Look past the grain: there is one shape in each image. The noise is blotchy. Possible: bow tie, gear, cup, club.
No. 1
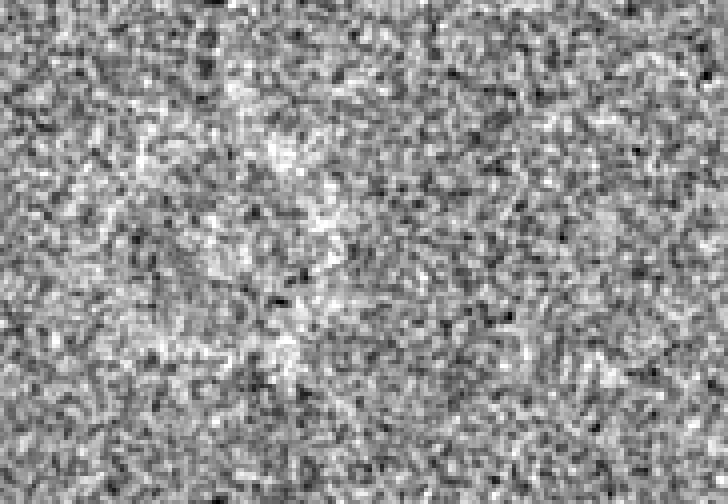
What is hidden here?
light gear
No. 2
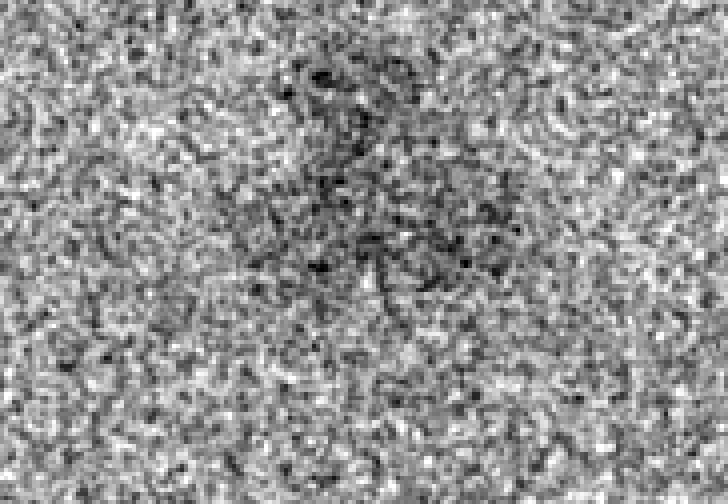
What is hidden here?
dark club
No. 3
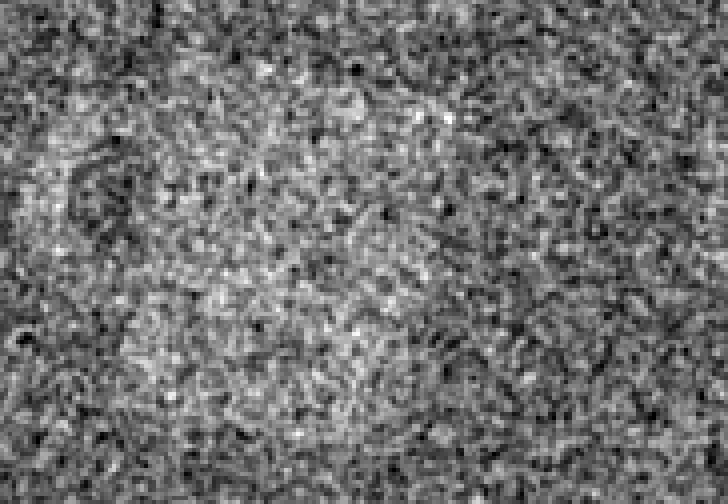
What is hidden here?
light cup
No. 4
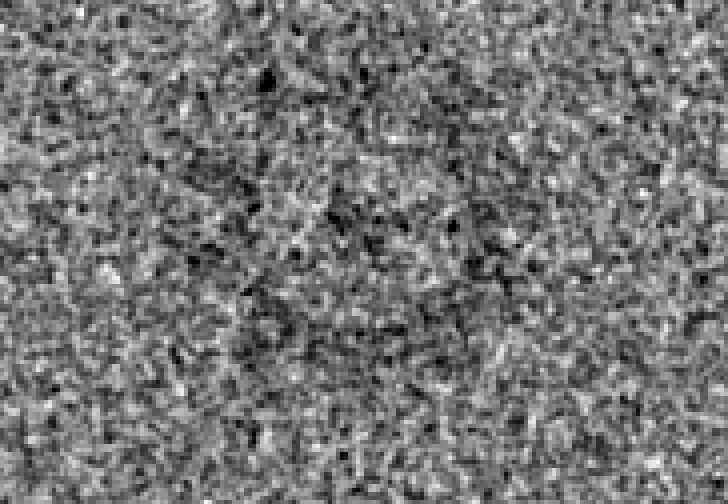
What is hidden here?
dark gear
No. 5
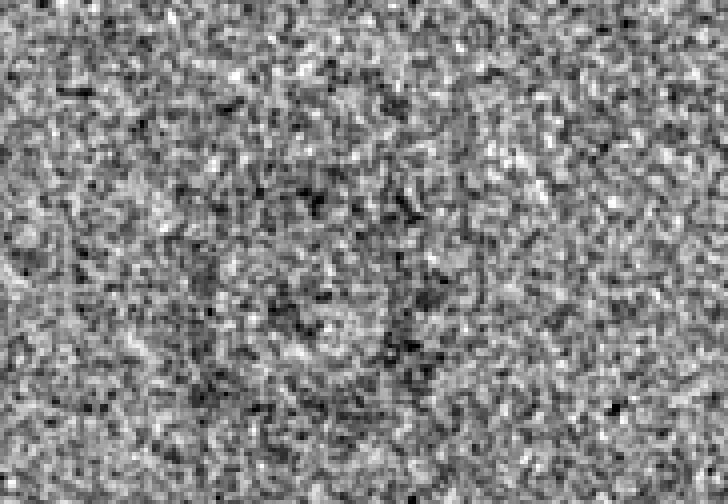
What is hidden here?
dark gear
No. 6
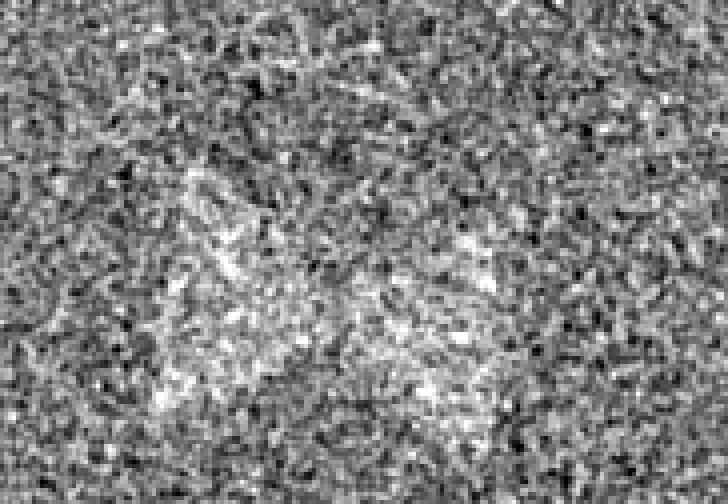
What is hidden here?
light bow tie
